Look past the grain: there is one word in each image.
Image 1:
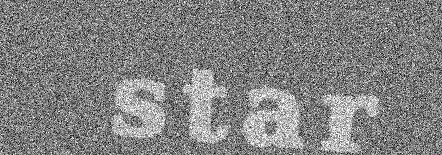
star
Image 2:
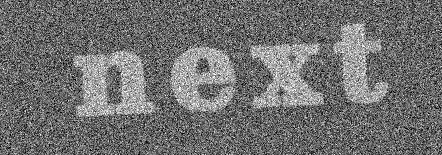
next
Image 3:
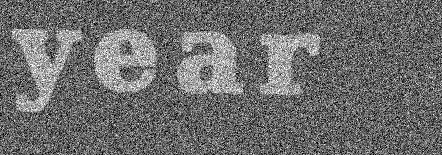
year
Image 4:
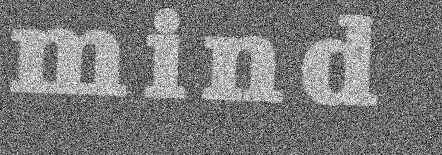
mind
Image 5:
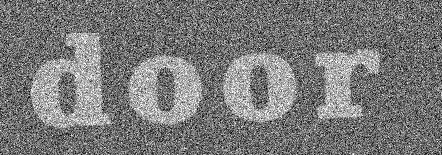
door
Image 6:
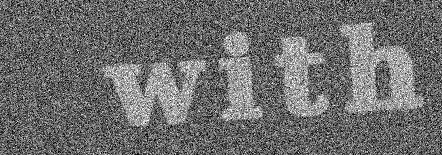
with
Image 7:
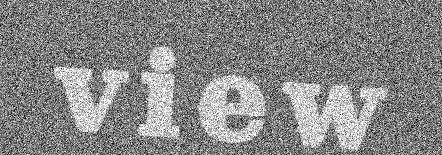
view
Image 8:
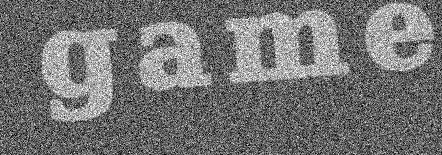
game
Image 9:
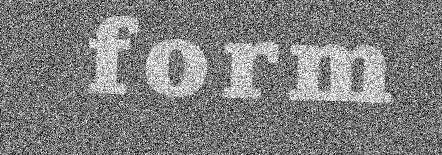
form
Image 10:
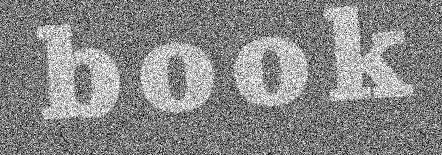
book
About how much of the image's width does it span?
nearly all
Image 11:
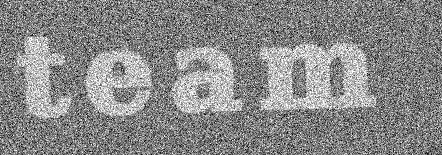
team
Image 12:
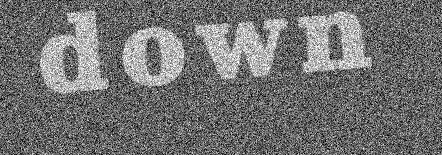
down
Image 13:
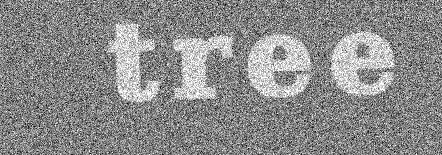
tree
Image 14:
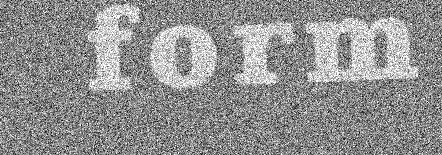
form
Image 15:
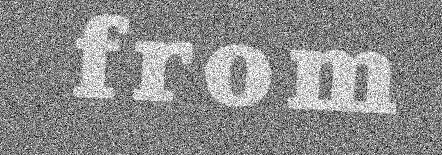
from
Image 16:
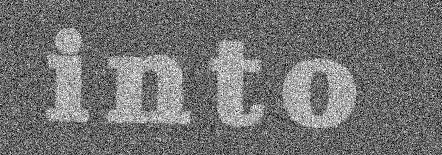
into
